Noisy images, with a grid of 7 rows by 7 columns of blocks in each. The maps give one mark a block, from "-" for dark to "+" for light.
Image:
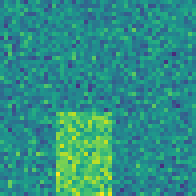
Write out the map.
- - - - - - -
- - - - - - -
- - - - - - -
- - - - - - -
- - + + - - -
- - + + - - -
- - + + - - -
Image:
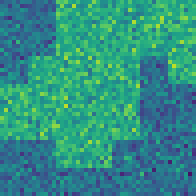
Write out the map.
- - + + + + +
- - + + + + +
- + + + + - +
+ + + + + - -
+ + + + + - -
- - + + - - -
- - - - - - -
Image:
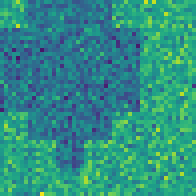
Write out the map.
+ - - - + + +
- - - - - + +
- - - - - + +
- - - - - + +
+ - - - + + +
+ + - + + + +
+ + + + + + +
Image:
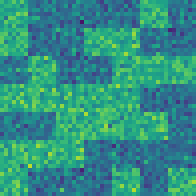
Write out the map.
+ - - - - + -
+ - - + + - -
- + - - + + +
+ + + + + - -
- - + + + + -
+ + + - - - -
+ - - - + - +
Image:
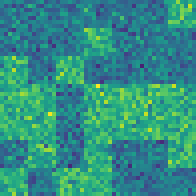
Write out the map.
- - - - - - +
- - - + - - -
+ - + - - - -
+ + - + + + +
+ + - + + + +
- + - + - - +
+ - + + - - -
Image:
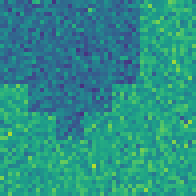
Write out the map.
- - - - - + +
- - - - - + +
- - - - - + +
+ - - - + + +
+ + - + + + +
+ + + + + + +
+ + + + + + +
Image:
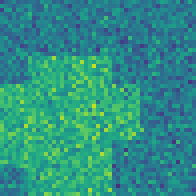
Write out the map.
- - - - - - -
- - - - - - -
- + + + - - -
+ + + + + - -
+ + + + + - -
+ + + + - - -
- + + + - - -
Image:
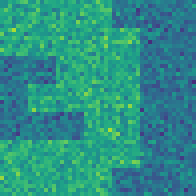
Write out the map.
+ + + + - - -
+ + + + + - -
- - + + + - -
- + + + + - -
- - - + + - -
+ + + + + - -
+ + + + - - -
